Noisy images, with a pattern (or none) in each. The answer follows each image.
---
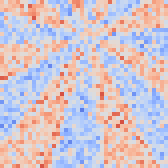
spokes from one point
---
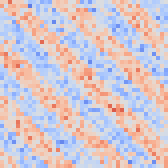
diagonal stripes
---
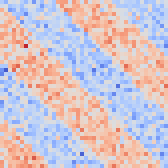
diagonal stripes
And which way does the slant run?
top left to bottom right
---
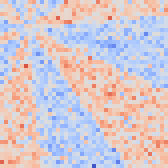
spokes from one point
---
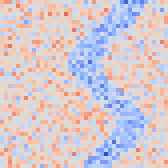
a wavy band
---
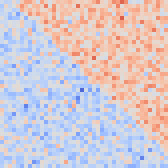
a sharp edge
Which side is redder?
top right
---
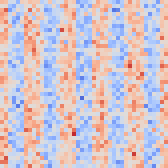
vertical stripes
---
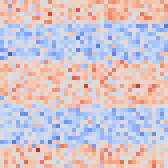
horizontal stripes
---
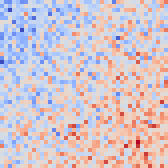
a smooth slope
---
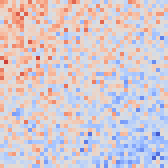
a smooth slope
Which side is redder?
top left
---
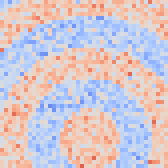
rings round one point
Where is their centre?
bottom middle
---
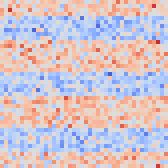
horizontal stripes
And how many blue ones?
3
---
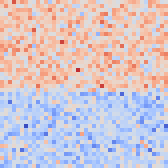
a sharp edge
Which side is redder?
top
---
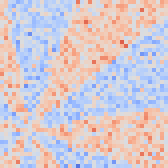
spokes from one point
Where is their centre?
bottom left
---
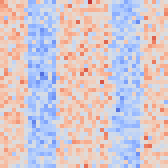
vertical stripes
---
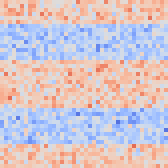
horizontal stripes
